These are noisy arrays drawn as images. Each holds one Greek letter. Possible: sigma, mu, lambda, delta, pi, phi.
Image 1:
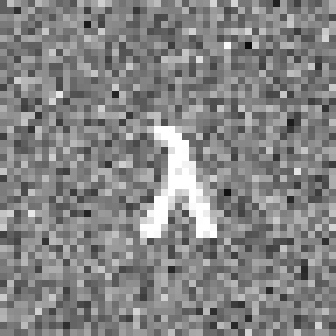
lambda
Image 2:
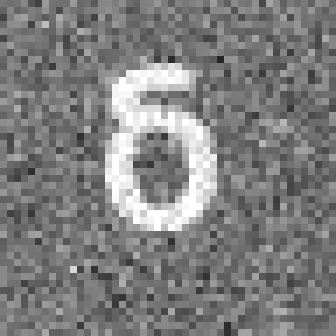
delta
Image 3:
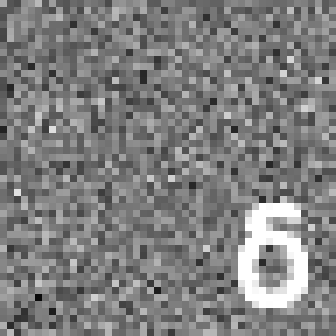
delta
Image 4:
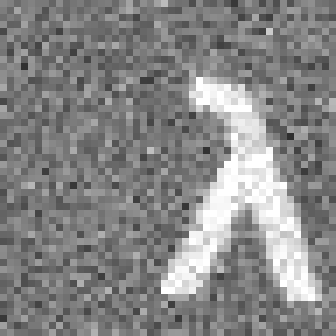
lambda
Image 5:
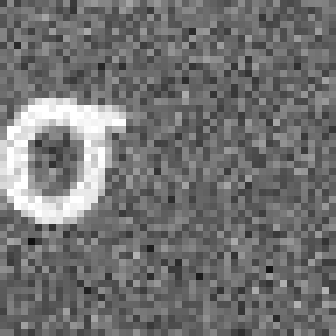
sigma
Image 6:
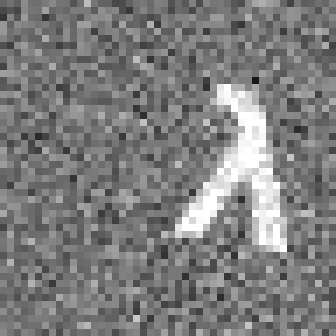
lambda
